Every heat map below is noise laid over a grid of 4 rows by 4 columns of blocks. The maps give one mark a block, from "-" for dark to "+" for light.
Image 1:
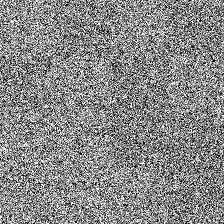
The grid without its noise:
+-+-
-+-+
++--
+++-
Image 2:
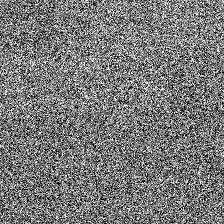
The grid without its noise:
-+++
+++-
----
----
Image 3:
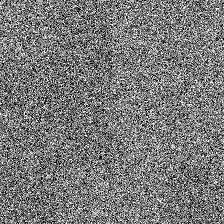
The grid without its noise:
+-++
--++
--++
-++-
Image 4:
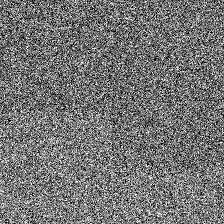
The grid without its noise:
----
----
++--
++++
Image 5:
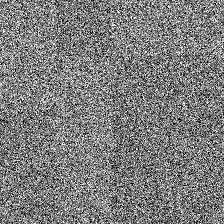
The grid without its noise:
+-++
++--
-+--
-+--
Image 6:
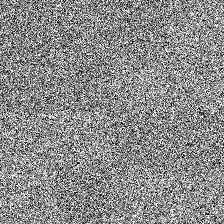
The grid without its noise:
---+
--++
++--
+-++
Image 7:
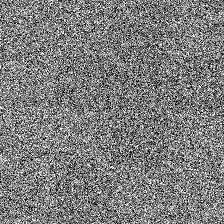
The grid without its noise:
++-+
+---
++-+
+-++
